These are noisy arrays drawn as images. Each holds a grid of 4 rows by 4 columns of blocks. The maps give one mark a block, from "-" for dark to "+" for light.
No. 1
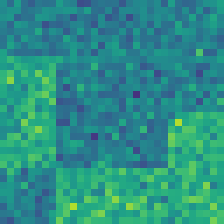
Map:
----
+---
+--+
-+++
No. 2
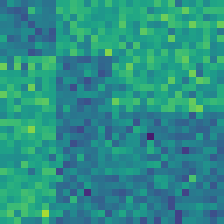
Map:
-+++
+-++
+---
+---
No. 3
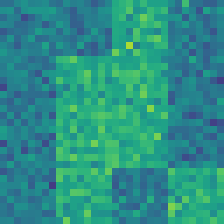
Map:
--+-
-++-
-++-
-+-+
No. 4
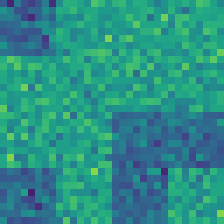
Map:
-+++
++++
++--
-+-+
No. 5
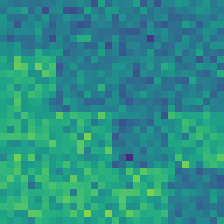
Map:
----
+---
++-+
+++-
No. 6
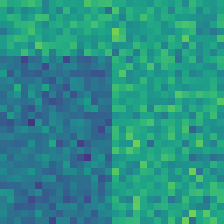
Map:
++++
--++
--++
--++
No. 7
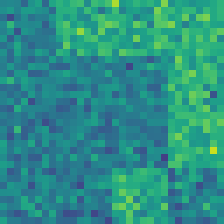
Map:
-+++
---+
---+
--+-
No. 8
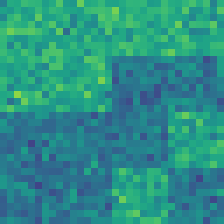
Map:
++++
++--
---+
--+-
